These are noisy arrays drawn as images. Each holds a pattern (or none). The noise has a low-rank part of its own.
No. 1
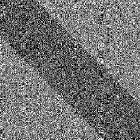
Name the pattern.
a diagonal band
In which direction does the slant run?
top left to bottom right
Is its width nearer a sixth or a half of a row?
a half
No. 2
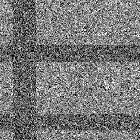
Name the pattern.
bands of rows crossing bands of columns
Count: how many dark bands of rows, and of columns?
2 and 1
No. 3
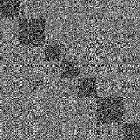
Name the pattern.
blocks along the diagonal
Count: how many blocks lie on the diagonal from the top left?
7
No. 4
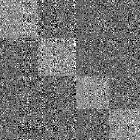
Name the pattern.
blocks along the diagonal
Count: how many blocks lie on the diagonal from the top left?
4
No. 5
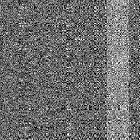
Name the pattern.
one band of columns
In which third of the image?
right
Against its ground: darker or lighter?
lighter
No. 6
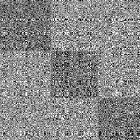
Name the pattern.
blocks along the diagonal
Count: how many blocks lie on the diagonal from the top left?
3
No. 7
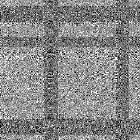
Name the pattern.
bands of rows crossing bands of columns
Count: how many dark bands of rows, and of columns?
3 and 2
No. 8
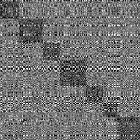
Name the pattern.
blocks along the diagonal
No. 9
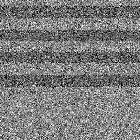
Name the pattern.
bands of rows
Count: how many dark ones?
4
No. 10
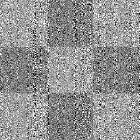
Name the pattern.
a checkerboard
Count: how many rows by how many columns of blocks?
3 by 3
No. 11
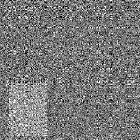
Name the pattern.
one block
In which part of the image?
bottom left
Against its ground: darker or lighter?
lighter
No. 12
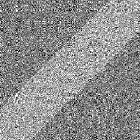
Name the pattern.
a diagonal band
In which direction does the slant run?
bottom left to top right
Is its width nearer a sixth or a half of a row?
a half
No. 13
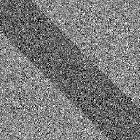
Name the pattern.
a diagonal band
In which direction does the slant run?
top left to bottom right
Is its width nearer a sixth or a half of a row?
a half
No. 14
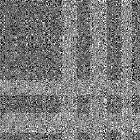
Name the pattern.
bands of rows crossing bands of columns
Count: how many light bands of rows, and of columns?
2 and 3
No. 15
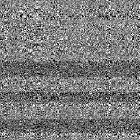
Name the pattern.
bands of rows
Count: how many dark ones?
3
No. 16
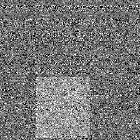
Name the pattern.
one block
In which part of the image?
bottom middle
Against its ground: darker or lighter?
lighter
